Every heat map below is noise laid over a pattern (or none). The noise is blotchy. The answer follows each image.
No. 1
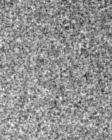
a smooth slope
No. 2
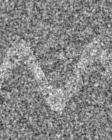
a wavy band
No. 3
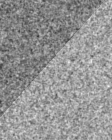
a sharp edge
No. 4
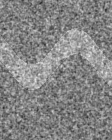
a wavy band
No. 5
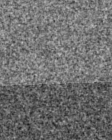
a sharp edge
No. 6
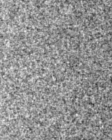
a smooth slope
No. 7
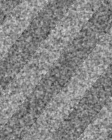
diagonal stripes
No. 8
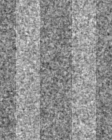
vertical stripes
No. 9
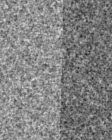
a sharp edge
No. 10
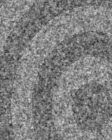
rings round one point
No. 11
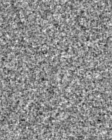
only noise
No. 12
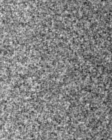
a smooth slope
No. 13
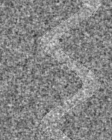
a wavy band
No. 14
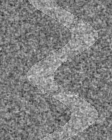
a wavy band
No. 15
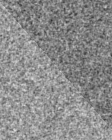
a sharp edge
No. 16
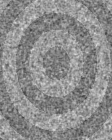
rings round one point
